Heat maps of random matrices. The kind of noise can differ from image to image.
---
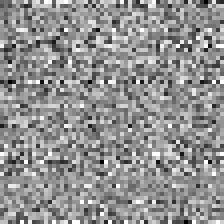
rows of uneven size
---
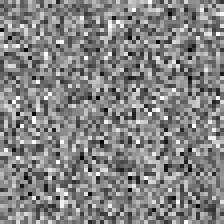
independent entries
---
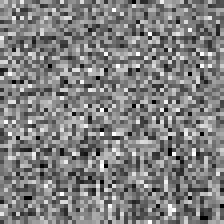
low rank plus noise
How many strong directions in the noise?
five to eight
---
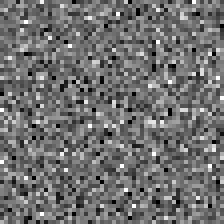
heavy tails
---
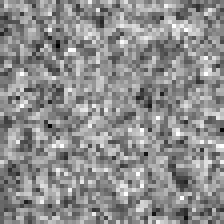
blotchy
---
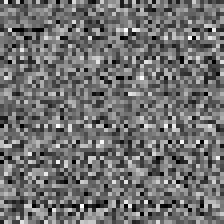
rows of uneven size
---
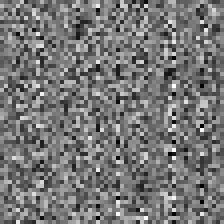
columns of uneven size
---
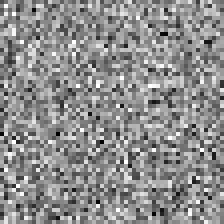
low rank plus noise
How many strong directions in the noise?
two
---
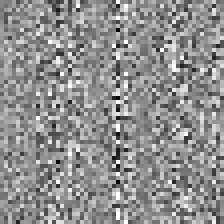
columns of uneven size
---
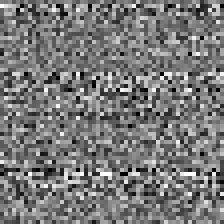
rows of uneven size
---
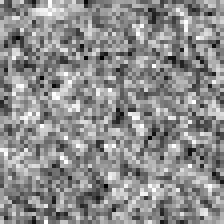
blotchy
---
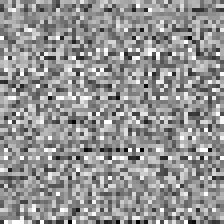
rows of uneven size
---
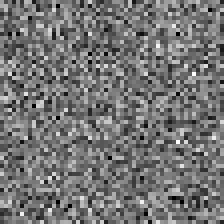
low rank plus noise
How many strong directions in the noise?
two
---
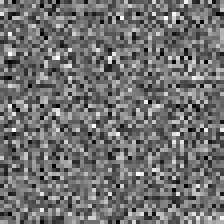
low rank plus noise
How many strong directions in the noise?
five to eight
